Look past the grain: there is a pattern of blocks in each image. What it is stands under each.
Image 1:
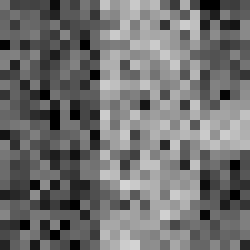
top and bottom mirror each other
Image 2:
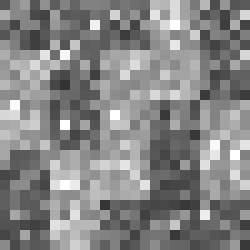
the same after a half turn
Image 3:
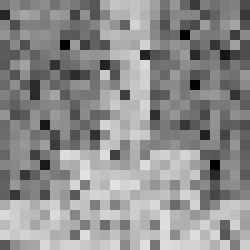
left and right mirror each other
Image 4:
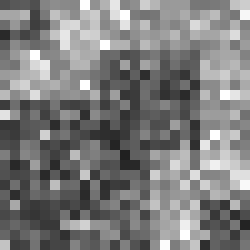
mirrored about the diagonal from the bottom left
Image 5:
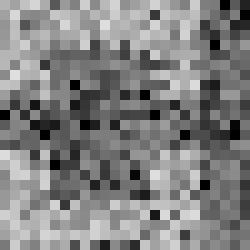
top and bottom mirror each other
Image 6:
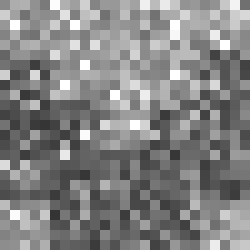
left and right mirror each other
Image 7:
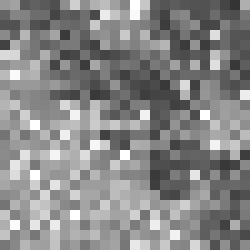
mirrored about the diagonal from the bottom left
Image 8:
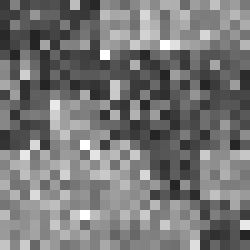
no symmetry
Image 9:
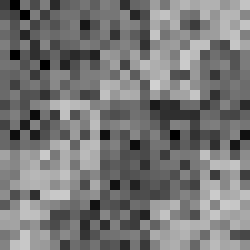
mirrored about the diagonal from the top left
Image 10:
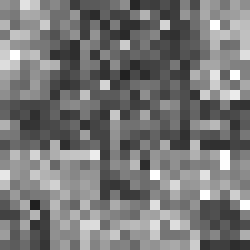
left and right mirror each other
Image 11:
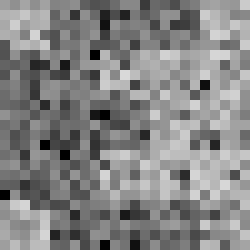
top and bottom mirror each other
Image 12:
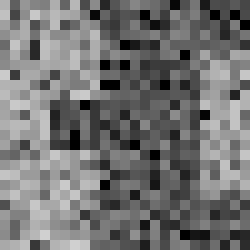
top and bottom mirror each other
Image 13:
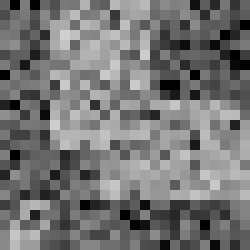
mirrored about the diagonal from the bottom left
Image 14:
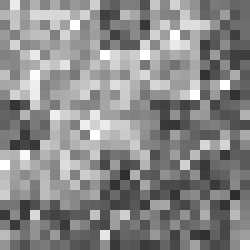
mirrored about the diagonal from the top left
